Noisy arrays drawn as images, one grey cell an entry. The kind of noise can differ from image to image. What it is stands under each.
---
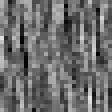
streaked along the columns
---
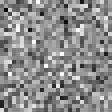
independent entries
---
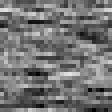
streaked along the rows
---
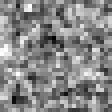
blotchy
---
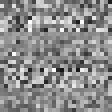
rows of uneven size
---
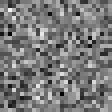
low rank plus noise
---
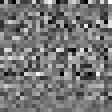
rows of uneven size
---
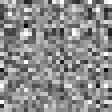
low rank plus noise
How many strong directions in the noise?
two
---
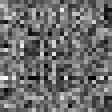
low rank plus noise
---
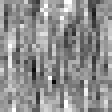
streaked along the columns
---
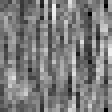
streaked along the columns
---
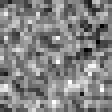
blotchy
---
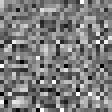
low rank plus noise
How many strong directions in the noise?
one
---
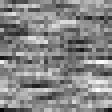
streaked along the rows
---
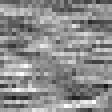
streaked along the rows
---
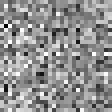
low rank plus noise
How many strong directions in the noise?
three or four
